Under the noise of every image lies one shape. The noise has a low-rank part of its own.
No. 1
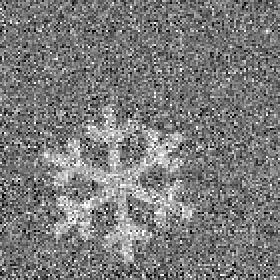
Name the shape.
snowflake
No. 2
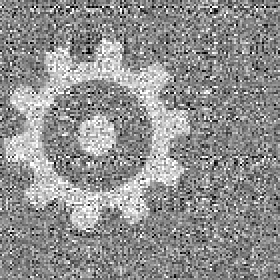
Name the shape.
gear
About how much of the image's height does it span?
two thirds
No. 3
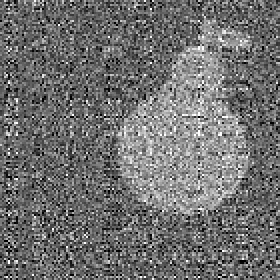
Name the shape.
pear
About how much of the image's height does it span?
two thirds
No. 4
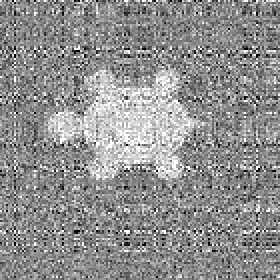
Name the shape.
turtle
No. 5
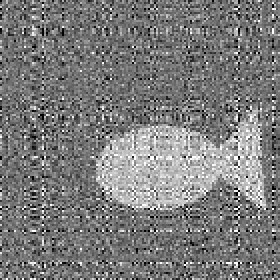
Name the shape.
fish
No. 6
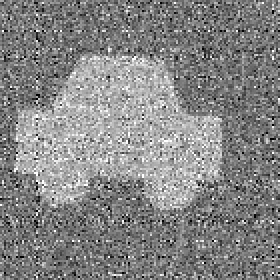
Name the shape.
car
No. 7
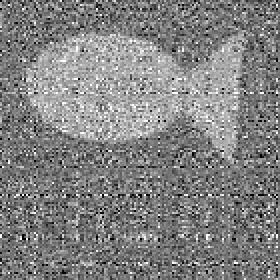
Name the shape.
fish
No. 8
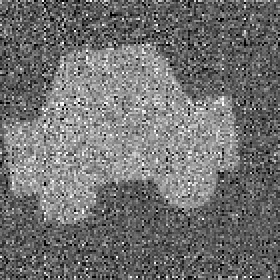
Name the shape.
car
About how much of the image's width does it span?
nearly all
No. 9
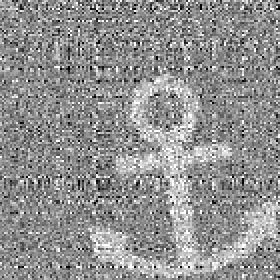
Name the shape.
anchor
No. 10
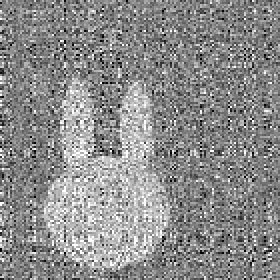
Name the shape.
rabbit's head
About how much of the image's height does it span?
two thirds
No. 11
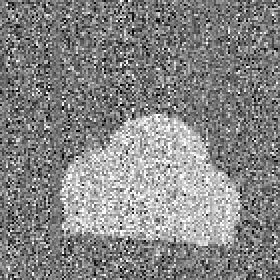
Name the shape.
cloud
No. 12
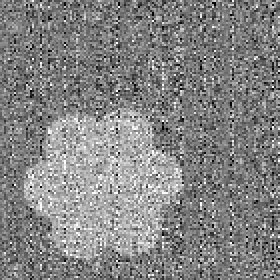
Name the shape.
flower
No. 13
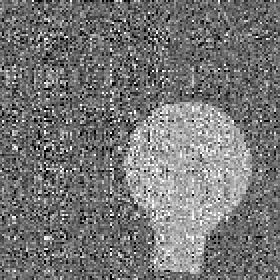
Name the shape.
light bulb
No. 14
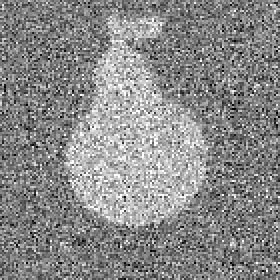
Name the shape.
pear
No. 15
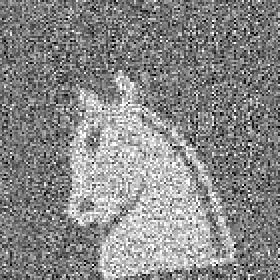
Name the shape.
chess knight
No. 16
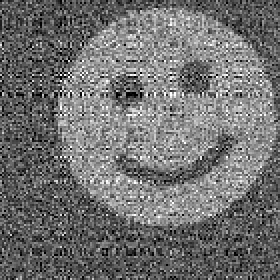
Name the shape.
smiling face
